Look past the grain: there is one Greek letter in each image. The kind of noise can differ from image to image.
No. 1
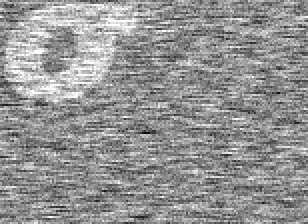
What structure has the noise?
streaked along the rows
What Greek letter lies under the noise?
sigma
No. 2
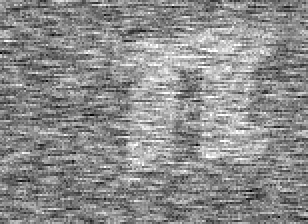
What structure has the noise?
streaked along the rows
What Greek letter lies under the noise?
pi
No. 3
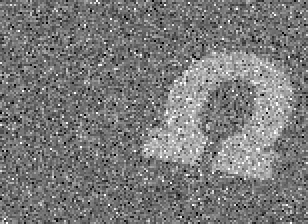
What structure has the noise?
heavy tails
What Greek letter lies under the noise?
omega
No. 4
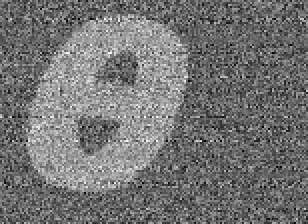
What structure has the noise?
rows of uneven size
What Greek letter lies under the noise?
theta
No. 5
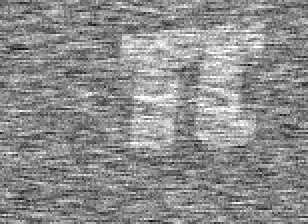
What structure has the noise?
streaked along the rows
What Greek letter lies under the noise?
pi
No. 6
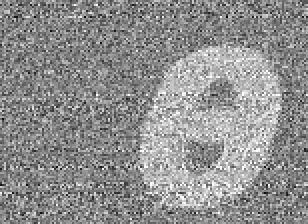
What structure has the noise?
rows of uneven size
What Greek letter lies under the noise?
theta
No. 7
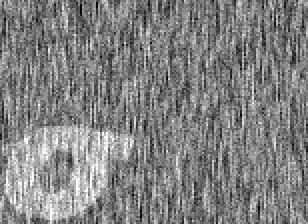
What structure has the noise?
streaked along the columns
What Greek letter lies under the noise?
sigma
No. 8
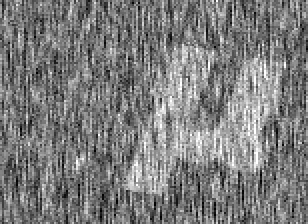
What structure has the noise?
streaked along the columns
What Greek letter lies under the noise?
mu
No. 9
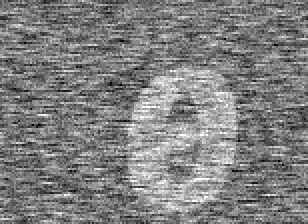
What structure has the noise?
streaked along the rows
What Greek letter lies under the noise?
theta
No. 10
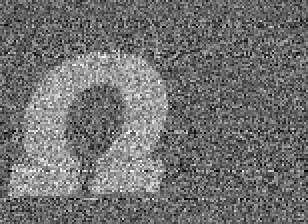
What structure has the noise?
rows of uneven size
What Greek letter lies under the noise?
omega
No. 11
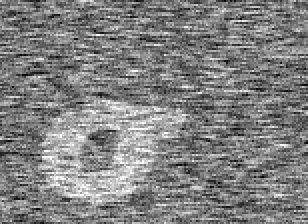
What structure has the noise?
streaked along the rows
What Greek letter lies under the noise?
sigma
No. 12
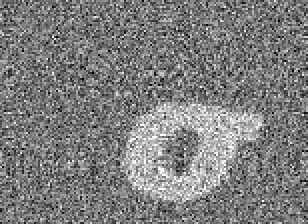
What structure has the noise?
low rank plus noise
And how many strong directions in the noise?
one
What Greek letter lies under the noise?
sigma
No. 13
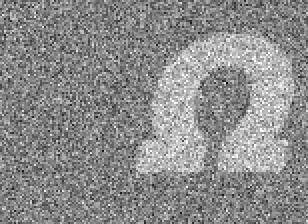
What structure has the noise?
independent entries
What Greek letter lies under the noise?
omega
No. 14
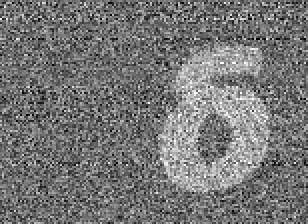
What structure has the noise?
rows of uneven size
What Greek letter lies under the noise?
delta
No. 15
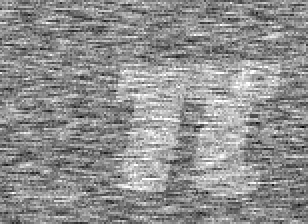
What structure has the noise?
streaked along the rows
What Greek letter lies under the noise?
pi
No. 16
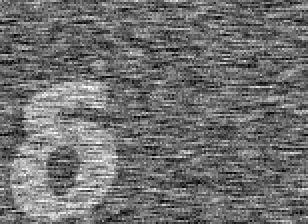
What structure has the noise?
streaked along the rows
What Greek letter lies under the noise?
delta
